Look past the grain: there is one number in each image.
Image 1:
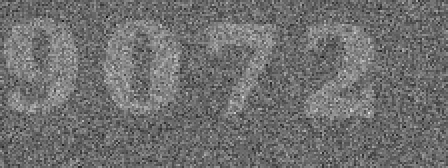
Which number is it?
9072
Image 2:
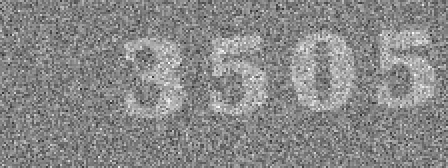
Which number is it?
3505
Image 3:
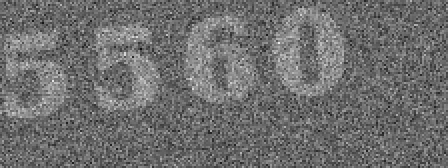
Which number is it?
5560
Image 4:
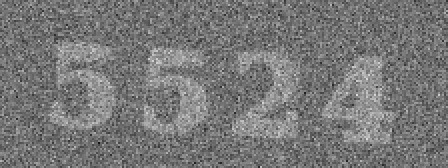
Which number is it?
5524
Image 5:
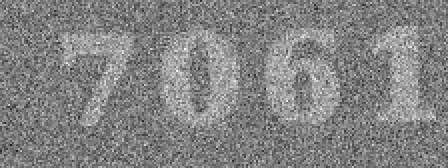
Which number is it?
7061
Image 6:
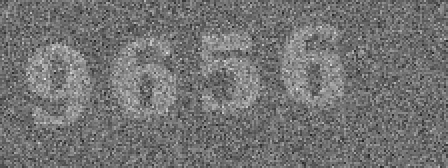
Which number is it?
9656
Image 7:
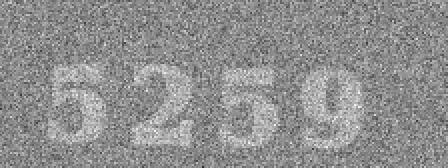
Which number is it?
5259
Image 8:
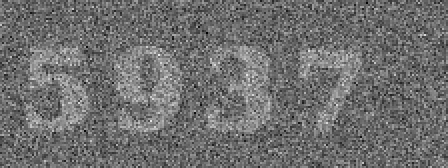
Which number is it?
5937
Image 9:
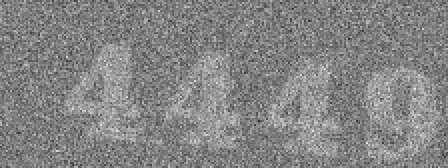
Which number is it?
4449
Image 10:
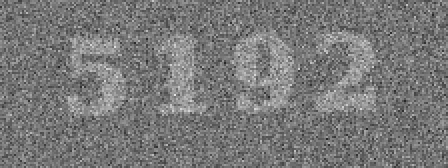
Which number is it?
5192
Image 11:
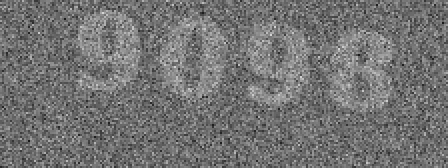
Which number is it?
9098
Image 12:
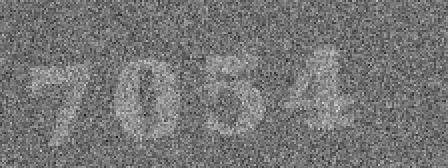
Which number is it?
7054
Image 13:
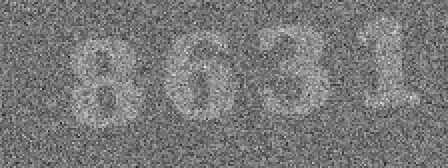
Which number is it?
8631
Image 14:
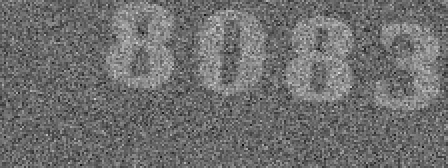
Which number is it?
8083
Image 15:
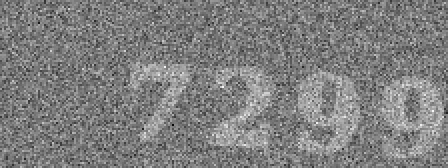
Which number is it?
7299
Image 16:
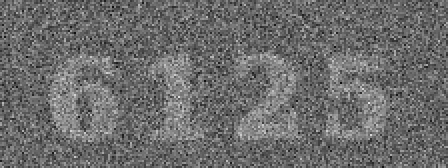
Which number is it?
6125
